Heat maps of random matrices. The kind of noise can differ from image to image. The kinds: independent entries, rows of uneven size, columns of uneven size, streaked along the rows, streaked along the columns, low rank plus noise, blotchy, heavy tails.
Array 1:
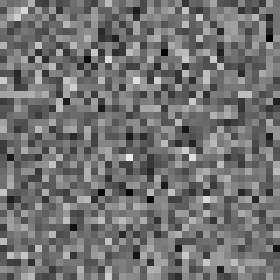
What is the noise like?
low rank plus noise
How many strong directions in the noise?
five to eight
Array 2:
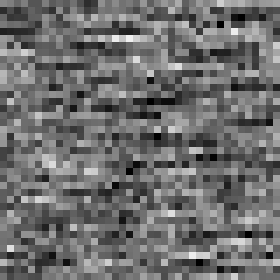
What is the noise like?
streaked along the rows
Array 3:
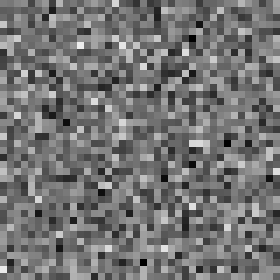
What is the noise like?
independent entries
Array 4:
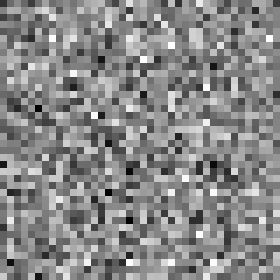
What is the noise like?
low rank plus noise
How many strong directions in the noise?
one
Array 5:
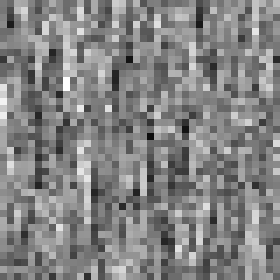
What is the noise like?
streaked along the columns
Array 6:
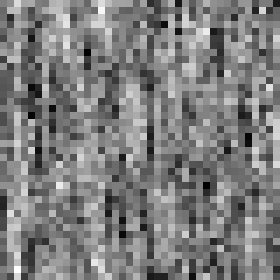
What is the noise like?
streaked along the columns
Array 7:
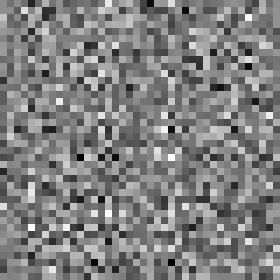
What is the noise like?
low rank plus noise
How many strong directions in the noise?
two
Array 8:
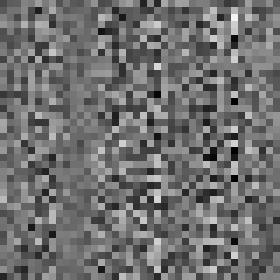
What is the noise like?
columns of uneven size
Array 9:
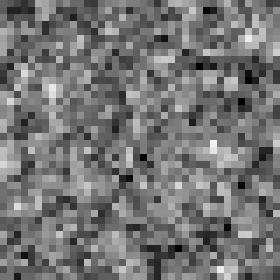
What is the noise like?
blotchy
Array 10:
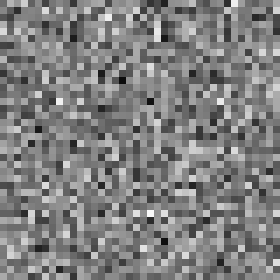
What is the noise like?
low rank plus noise
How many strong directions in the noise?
one
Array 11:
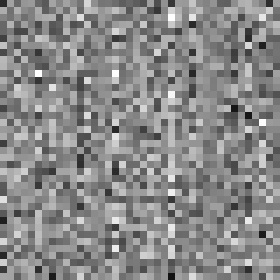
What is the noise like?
columns of uneven size
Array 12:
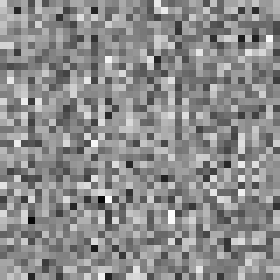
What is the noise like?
low rank plus noise
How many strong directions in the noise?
two
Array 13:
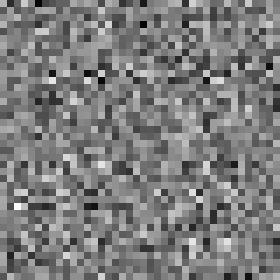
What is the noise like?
low rank plus noise
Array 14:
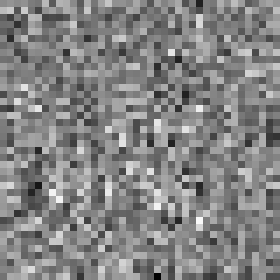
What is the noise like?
low rank plus noise
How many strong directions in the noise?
three or four
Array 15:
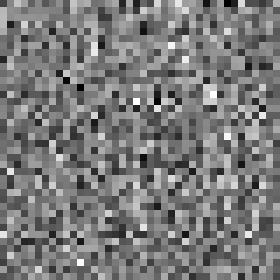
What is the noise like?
low rank plus noise
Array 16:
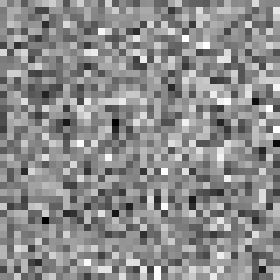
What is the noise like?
low rank plus noise
